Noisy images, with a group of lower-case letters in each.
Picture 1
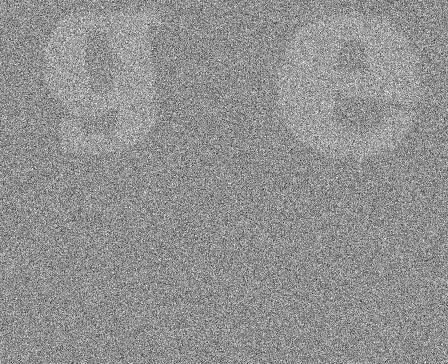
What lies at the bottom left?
nothing
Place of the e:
top right
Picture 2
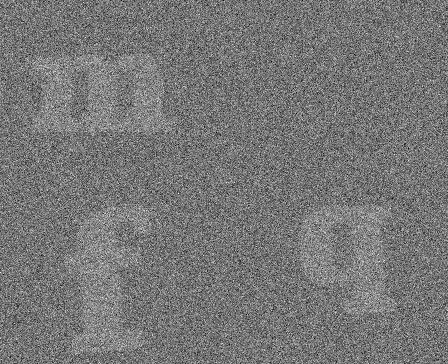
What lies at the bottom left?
f
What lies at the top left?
m
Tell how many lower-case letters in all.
3
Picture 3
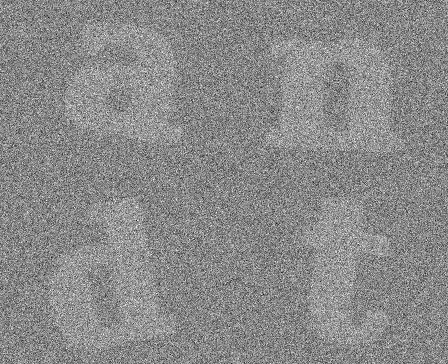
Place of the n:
top right
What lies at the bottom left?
d
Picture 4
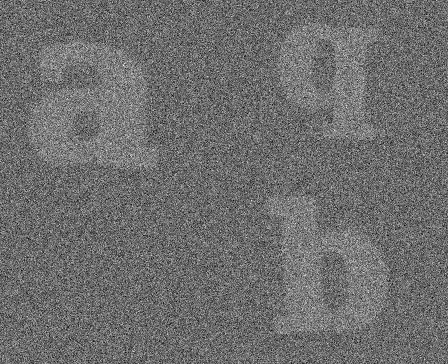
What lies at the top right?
q
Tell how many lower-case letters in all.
3
